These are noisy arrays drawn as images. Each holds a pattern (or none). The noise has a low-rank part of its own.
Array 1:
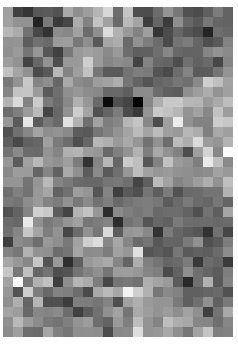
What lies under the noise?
spokes from one point
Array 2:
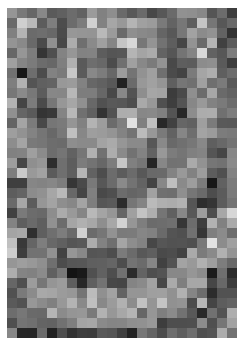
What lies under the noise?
rings round one point
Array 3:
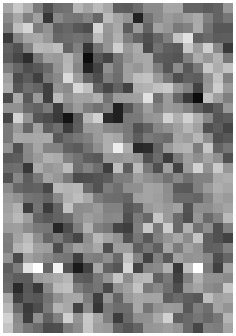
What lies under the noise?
diagonal stripes
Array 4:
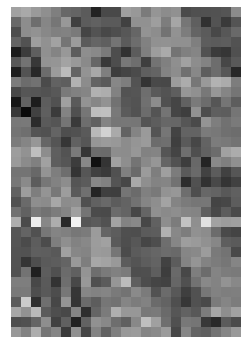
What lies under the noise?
diagonal stripes
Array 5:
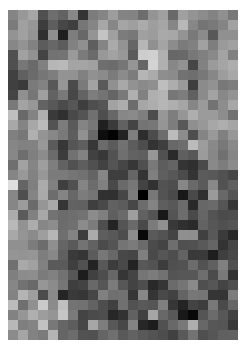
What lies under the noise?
spokes from one point
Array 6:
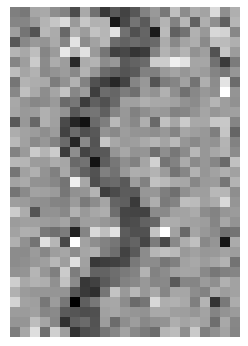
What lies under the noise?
a wavy band
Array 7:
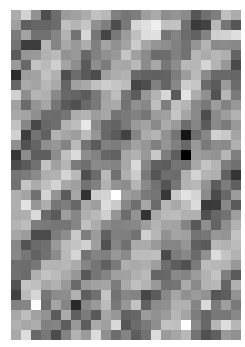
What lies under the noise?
diagonal stripes
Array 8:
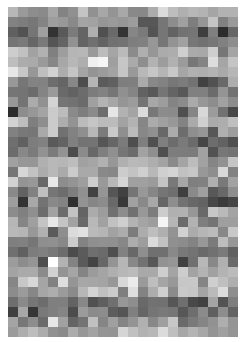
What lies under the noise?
horizontal stripes
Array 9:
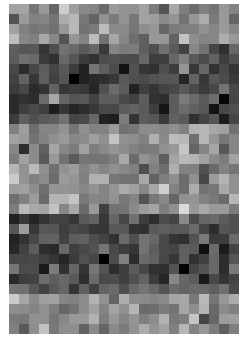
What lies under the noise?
horizontal stripes
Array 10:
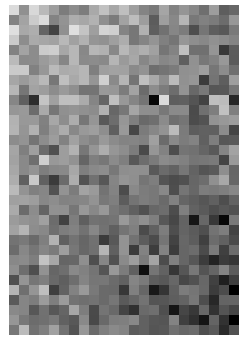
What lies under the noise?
a smooth slope
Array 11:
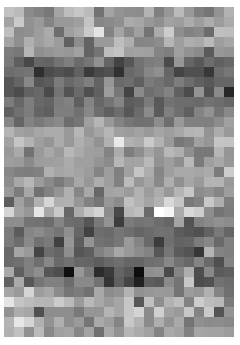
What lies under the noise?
horizontal stripes
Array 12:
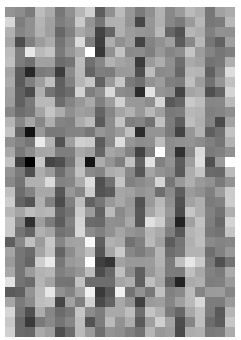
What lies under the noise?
vertical stripes
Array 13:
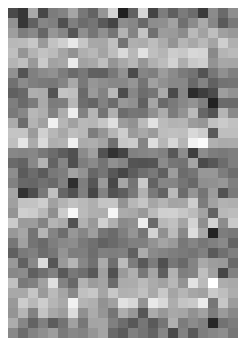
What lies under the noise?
horizontal stripes
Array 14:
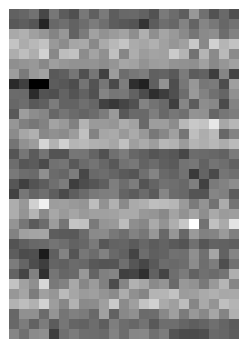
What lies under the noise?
horizontal stripes
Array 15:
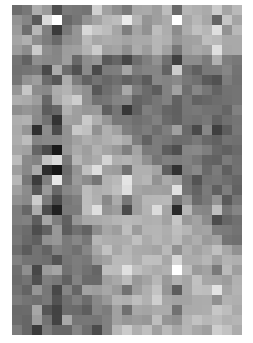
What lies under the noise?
spokes from one point
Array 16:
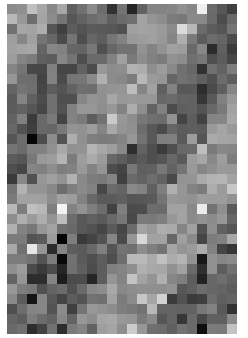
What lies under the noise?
diagonal stripes
